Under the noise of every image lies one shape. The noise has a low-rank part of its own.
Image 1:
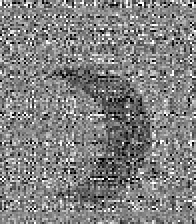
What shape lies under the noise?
crescent
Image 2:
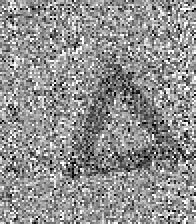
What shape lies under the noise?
triangle frame
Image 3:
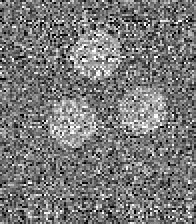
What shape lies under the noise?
three dots
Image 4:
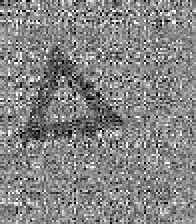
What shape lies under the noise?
triangle frame
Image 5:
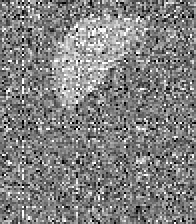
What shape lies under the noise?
half disc
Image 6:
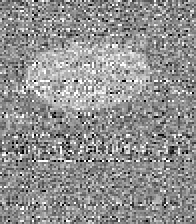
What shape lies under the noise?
ellipse
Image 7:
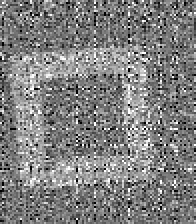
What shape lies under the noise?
square frame
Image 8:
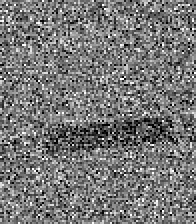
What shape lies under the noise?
bar
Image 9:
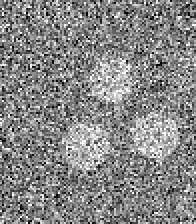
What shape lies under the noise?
three dots
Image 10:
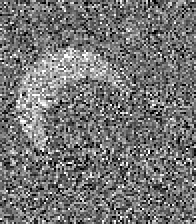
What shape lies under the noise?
crescent
